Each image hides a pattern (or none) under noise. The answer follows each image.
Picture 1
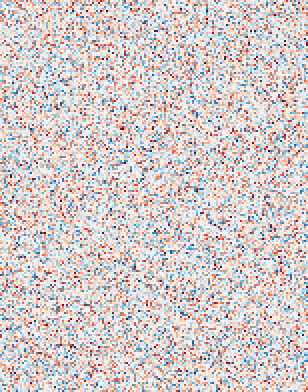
only noise
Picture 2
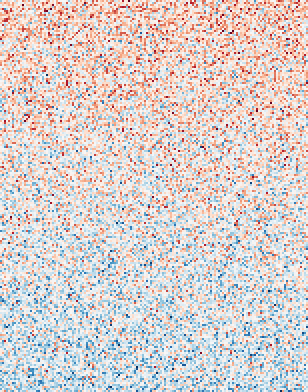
a smooth slope
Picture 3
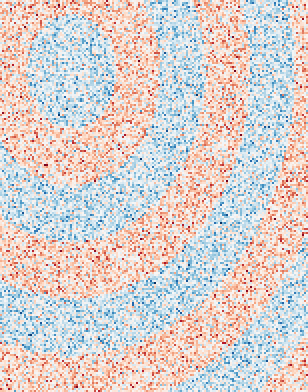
rings round one point
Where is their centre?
top left
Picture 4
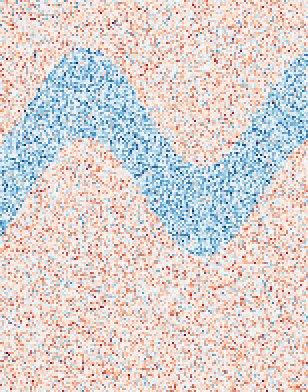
a wavy band
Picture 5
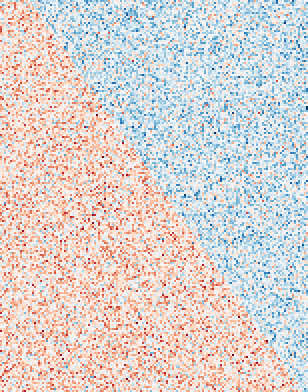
a sharp edge
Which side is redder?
bottom left
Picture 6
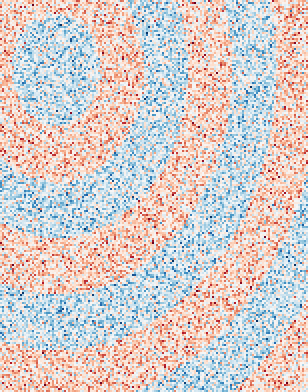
rings round one point
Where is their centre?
top left
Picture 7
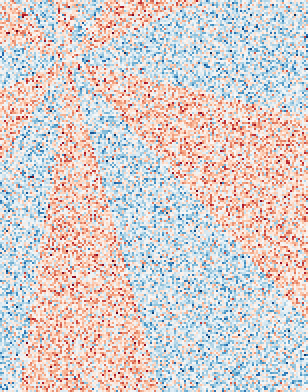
spokes from one point
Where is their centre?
top left
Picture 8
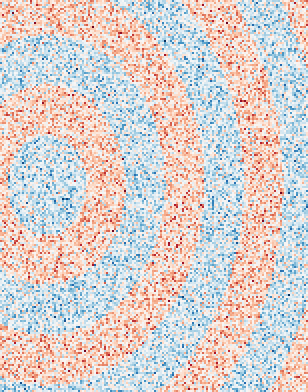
rings round one point
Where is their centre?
middle left
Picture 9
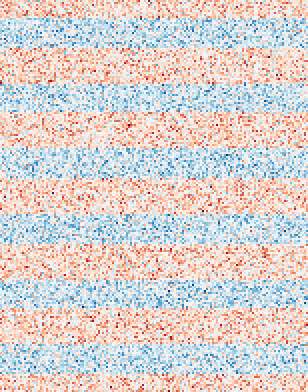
horizontal stripes
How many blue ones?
6
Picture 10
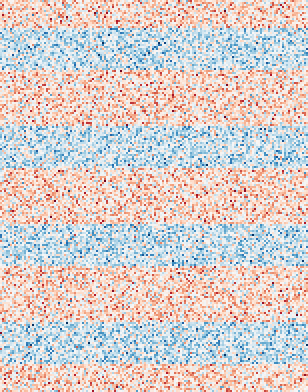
horizontal stripes
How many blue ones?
4
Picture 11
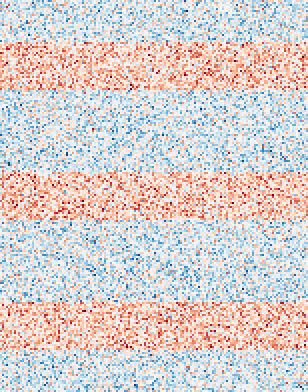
horizontal stripes
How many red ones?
3
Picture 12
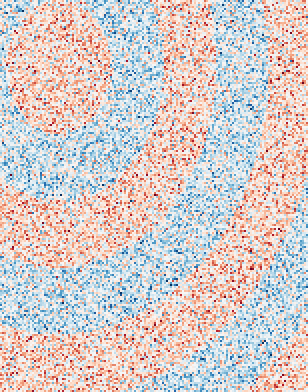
rings round one point
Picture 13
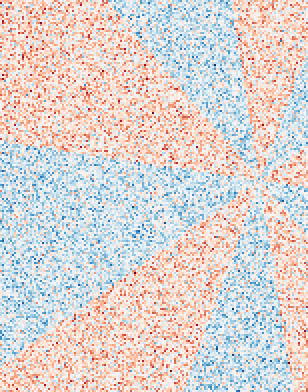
spokes from one point
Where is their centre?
middle right
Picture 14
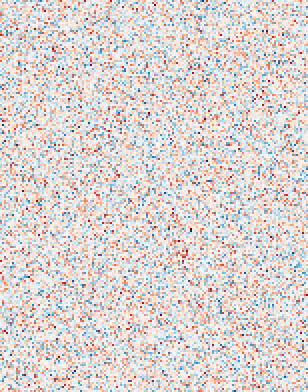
only noise
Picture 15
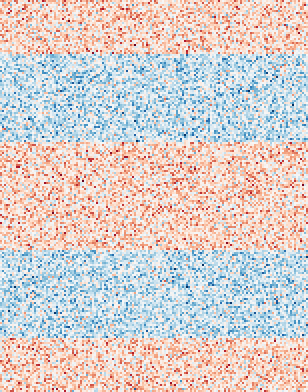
horizontal stripes
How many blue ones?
2
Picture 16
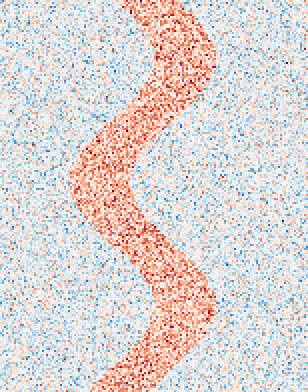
a wavy band
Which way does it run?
top to bottom
